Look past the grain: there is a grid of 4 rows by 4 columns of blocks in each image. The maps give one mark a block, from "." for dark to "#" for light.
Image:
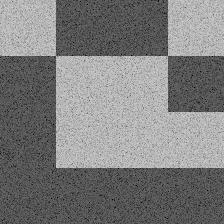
#..#
.##.
.###
....
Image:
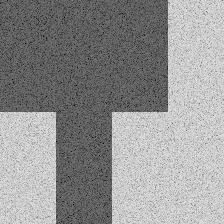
...#
...#
#.##
#.##
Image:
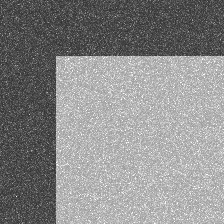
....
.###
.###
.###
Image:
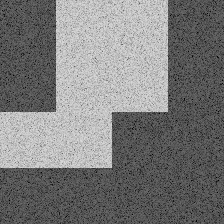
.##.
.##.
##..
....
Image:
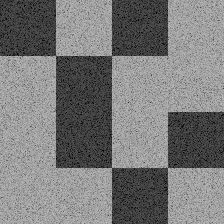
.#.#
#.##
#.#.
##.#
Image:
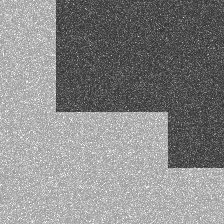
#...
#...
###.
####
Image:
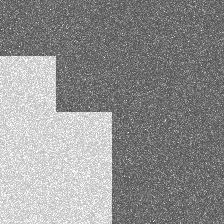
....
#...
##..
##..
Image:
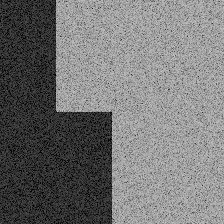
.###
.###
..##
..##
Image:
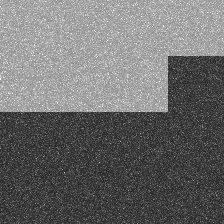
####
###.
....
....
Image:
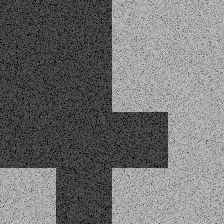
..##
..##
...#
#.##
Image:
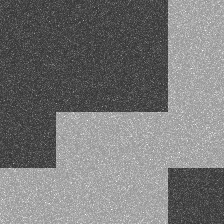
...#
...#
.###
###.
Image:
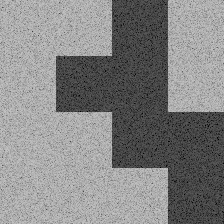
##.#
#..#
##..
###.
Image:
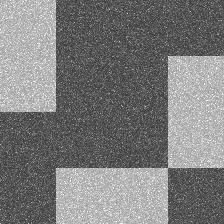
#...
#..#
...#
.##.
